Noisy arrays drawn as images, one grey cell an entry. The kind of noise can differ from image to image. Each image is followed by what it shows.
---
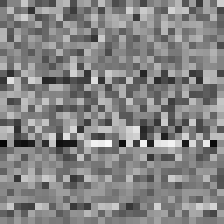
rows of uneven size
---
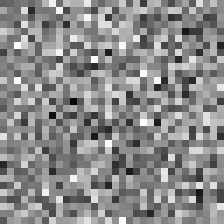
low rank plus noise
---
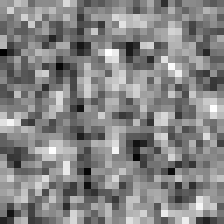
blotchy
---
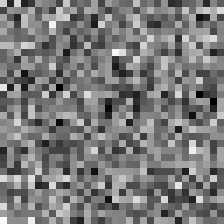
low rank plus noise
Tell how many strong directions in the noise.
five to eight
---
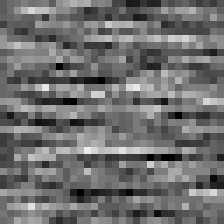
streaked along the rows
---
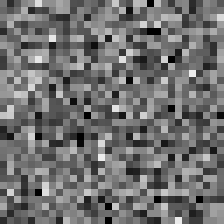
independent entries
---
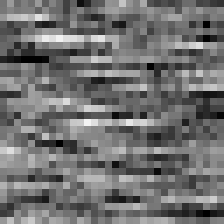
streaked along the rows
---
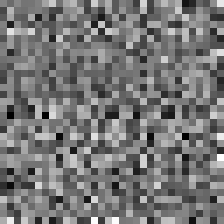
low rank plus noise
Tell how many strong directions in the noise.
two
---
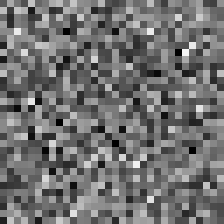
independent entries
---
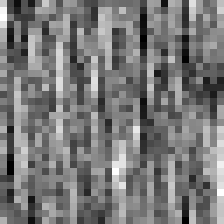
streaked along the columns
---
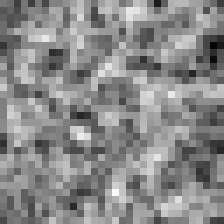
blotchy
